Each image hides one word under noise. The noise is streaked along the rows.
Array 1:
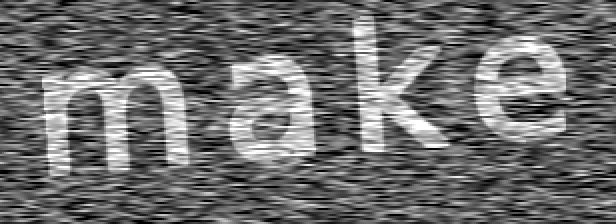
make
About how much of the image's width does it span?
nearly all
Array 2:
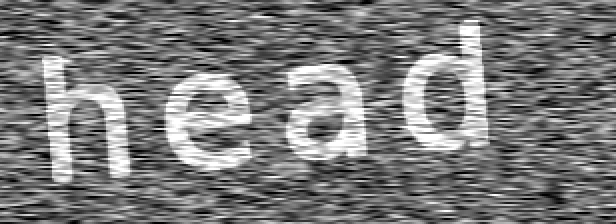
head
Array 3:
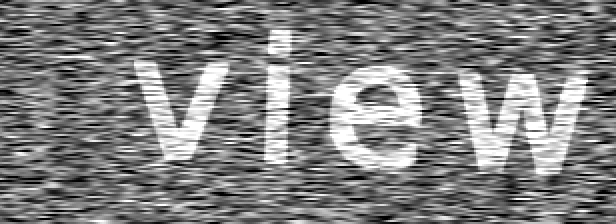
view
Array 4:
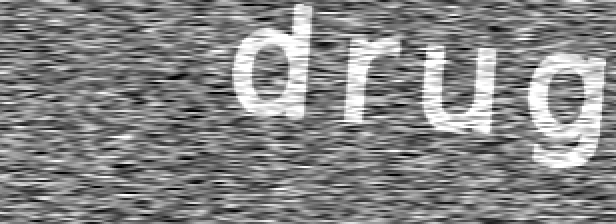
drug
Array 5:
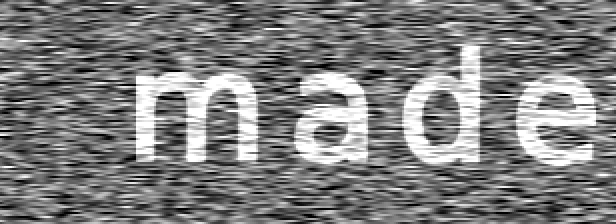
made
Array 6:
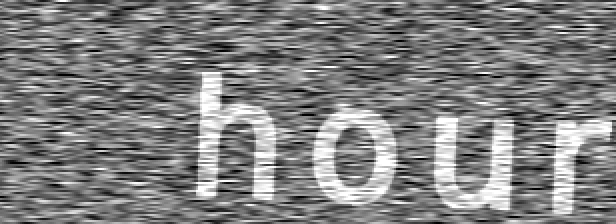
hour
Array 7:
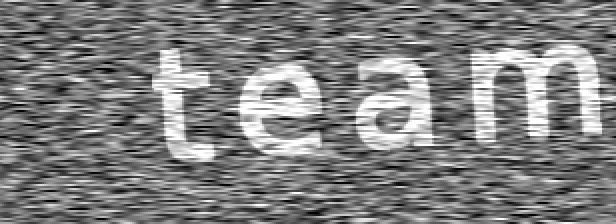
team
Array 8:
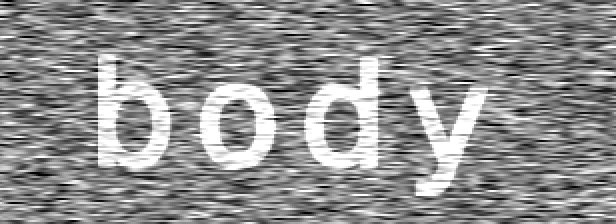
body
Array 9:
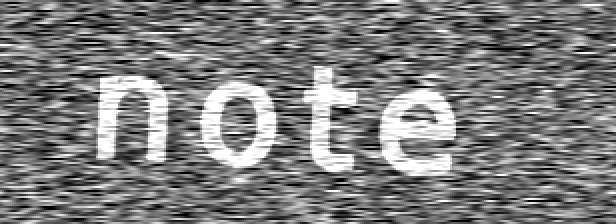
note
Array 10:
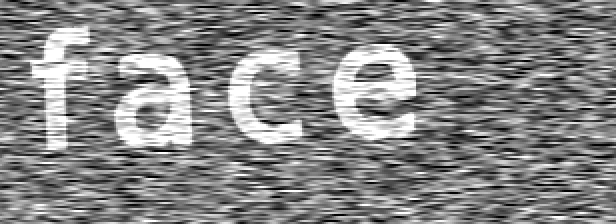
face
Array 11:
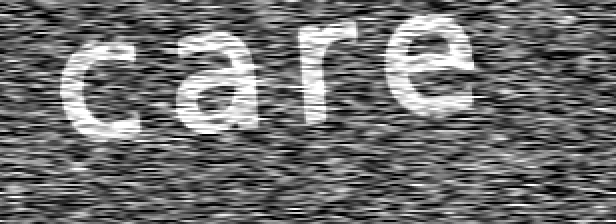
care
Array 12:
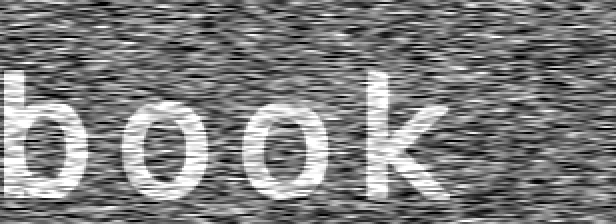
book
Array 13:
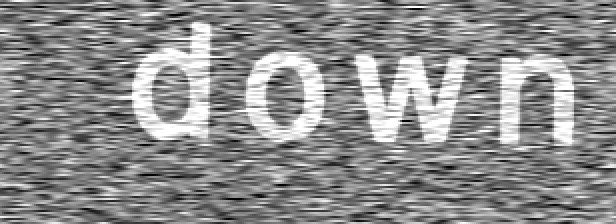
down
